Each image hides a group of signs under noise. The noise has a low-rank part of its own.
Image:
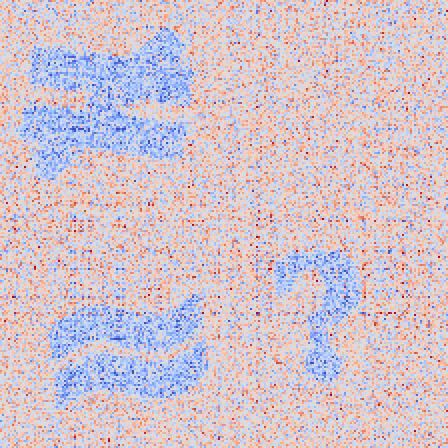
top left: blue not-equal sign; bottom left: blue approximately sign; bottom right: blue question mark
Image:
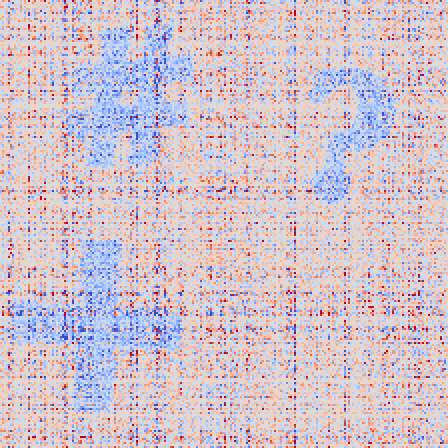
top left: blue hash sign; top right: blue question mark; bottom left: blue plus sign
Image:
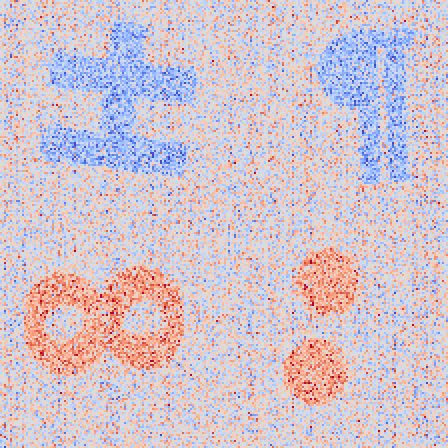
top left: blue plus-minus sign; top right: blue pilcrow; bottom left: red infinity sign; bottom right: red colon
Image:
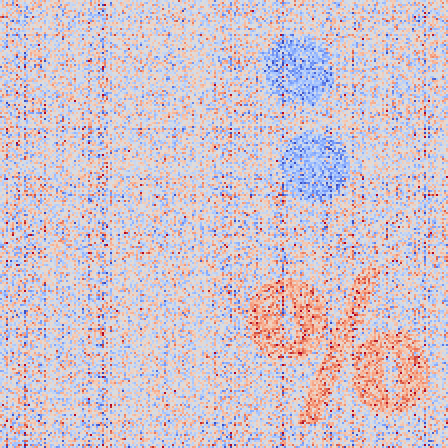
top right: blue colon; bottom right: red percent sign
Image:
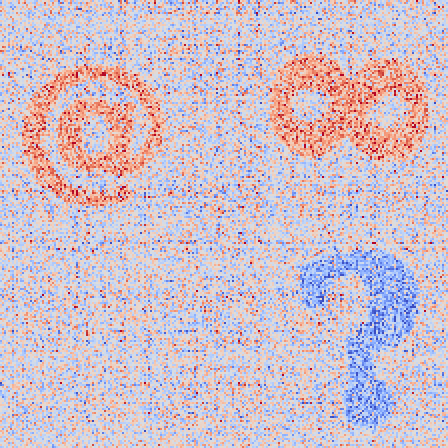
top left: red at sign; top right: red infinity sign; bottom right: blue question mark
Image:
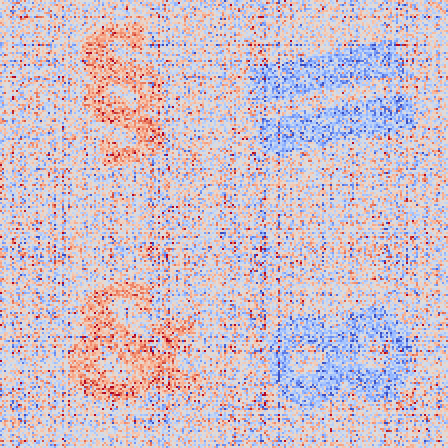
top left: red section sign; top right: blue equals sign; bottom left: red ampersand; bottom right: blue infinity sign
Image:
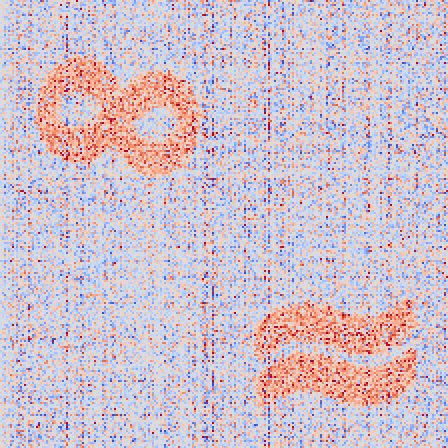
top left: red infinity sign; bottom right: red approximately sign
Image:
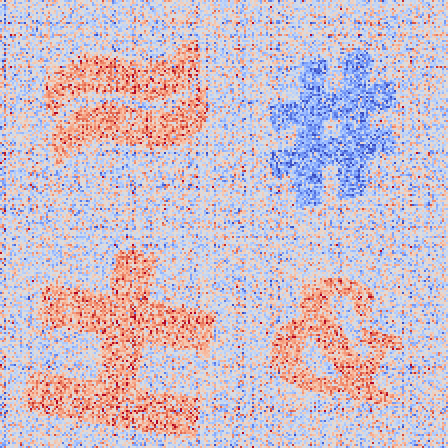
top left: red approximately sign; top right: blue hash sign; bottom left: red plus-minus sign; bottom right: red ampersand
